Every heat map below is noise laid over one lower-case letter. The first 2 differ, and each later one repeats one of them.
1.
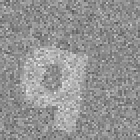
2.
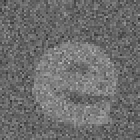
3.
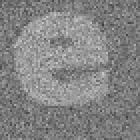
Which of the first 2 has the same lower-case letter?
2
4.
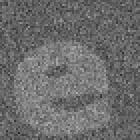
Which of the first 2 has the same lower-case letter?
2
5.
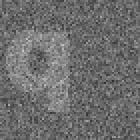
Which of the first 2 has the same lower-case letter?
1
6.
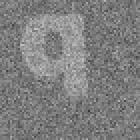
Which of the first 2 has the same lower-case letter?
1
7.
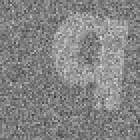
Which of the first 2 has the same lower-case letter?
1
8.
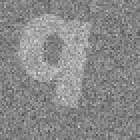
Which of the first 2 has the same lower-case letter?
1
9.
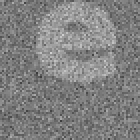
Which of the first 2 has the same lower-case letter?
2
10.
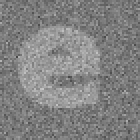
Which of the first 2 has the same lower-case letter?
2
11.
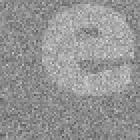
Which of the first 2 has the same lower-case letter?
2
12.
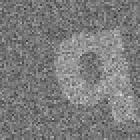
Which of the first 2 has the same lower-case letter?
1
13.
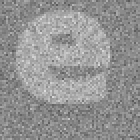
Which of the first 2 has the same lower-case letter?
2
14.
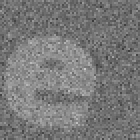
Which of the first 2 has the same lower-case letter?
2
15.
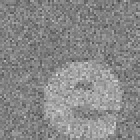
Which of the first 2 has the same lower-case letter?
2
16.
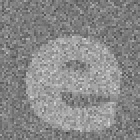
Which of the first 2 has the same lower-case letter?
2
